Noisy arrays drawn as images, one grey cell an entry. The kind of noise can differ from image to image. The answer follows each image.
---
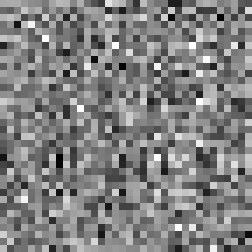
low rank plus noise
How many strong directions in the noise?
one
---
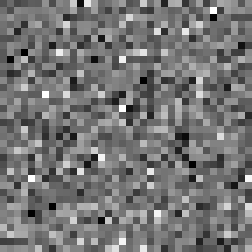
heavy tails
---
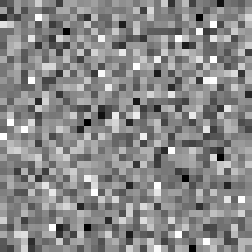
heavy tails
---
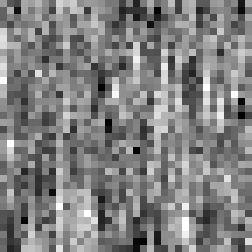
streaked along the columns
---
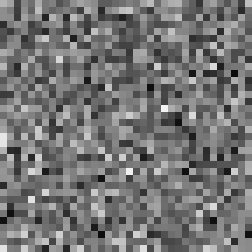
low rank plus noise
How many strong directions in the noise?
five to eight
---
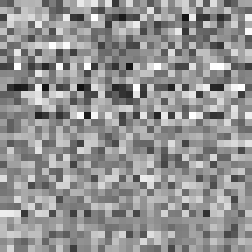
rows of uneven size
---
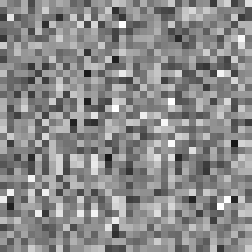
low rank plus noise
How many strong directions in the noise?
two
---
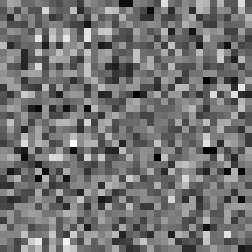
low rank plus noise
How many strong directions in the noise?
three or four
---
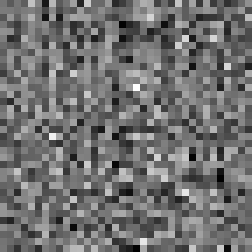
low rank plus noise
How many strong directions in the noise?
three or four
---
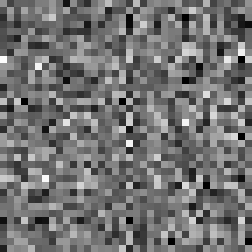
low rank plus noise
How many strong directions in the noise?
two
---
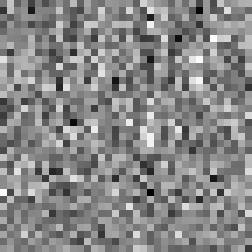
low rank plus noise
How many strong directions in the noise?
two
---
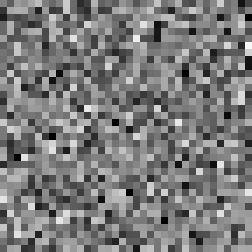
independent entries
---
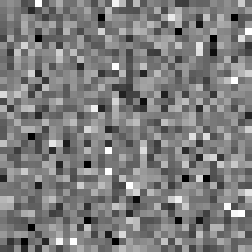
heavy tails
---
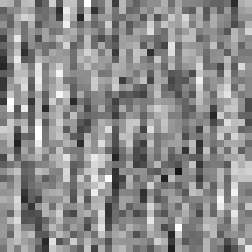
streaked along the columns
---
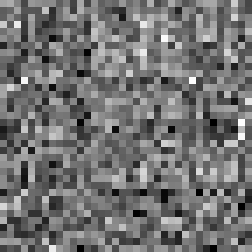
low rank plus noise
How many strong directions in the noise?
two
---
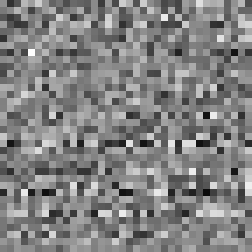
rows of uneven size
